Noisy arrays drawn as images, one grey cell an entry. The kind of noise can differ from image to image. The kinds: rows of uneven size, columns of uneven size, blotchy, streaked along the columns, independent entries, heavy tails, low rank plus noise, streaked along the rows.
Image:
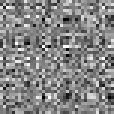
low rank plus noise
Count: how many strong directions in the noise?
two
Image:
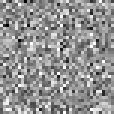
low rank plus noise
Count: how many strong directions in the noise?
five to eight
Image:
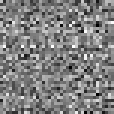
low rank plus noise
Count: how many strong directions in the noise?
three or four
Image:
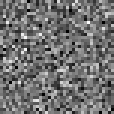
independent entries
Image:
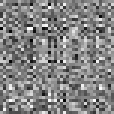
low rank plus noise
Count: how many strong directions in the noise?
two
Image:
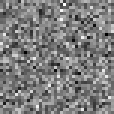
independent entries
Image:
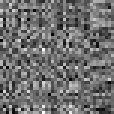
low rank plus noise
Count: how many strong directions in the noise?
two
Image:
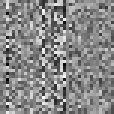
columns of uneven size
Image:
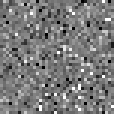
heavy tails
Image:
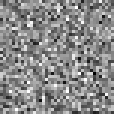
independent entries
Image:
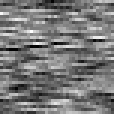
streaked along the rows
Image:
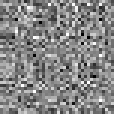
low rank plus noise
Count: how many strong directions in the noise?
three or four
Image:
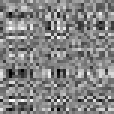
low rank plus noise
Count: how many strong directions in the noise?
one
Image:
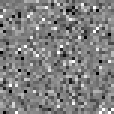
heavy tails
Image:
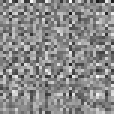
low rank plus noise
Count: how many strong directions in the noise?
one
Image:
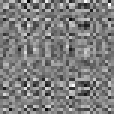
low rank plus noise
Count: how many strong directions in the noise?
one
